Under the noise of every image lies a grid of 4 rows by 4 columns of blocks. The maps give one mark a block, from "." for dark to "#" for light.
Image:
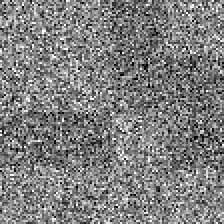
# # . #
# # . .
. . # .
# # # #
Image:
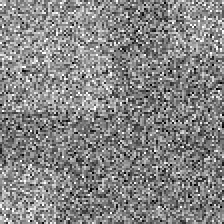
# # . #
# # . .
. . . .
# . . .
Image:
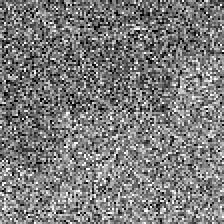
. . . .
. . . #
. # # #
# # # #
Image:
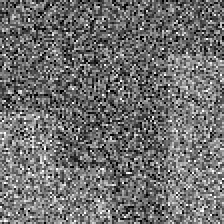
. . . .
. . . #
# . . #
# # . #
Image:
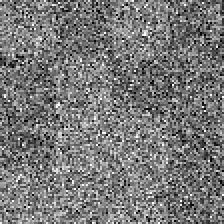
# . # .
. # . .
. # # .
# # # .
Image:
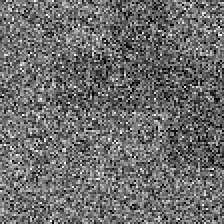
# # . #
# . . .
# # # .
# # # #
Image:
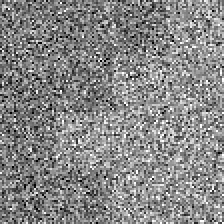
. . . #
. . # #
. # # #
. . # #
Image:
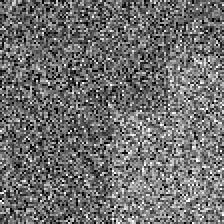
. . . .
. . . #
. . # #
. . # #
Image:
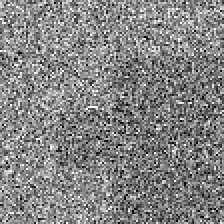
# # # #
# # . .
# . . .
# # . .
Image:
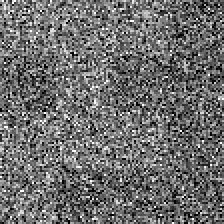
# # # .
. # . .
# # # .
# . . .
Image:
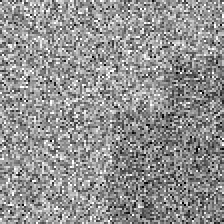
# # # #
# # # .
# # . .
# # . .
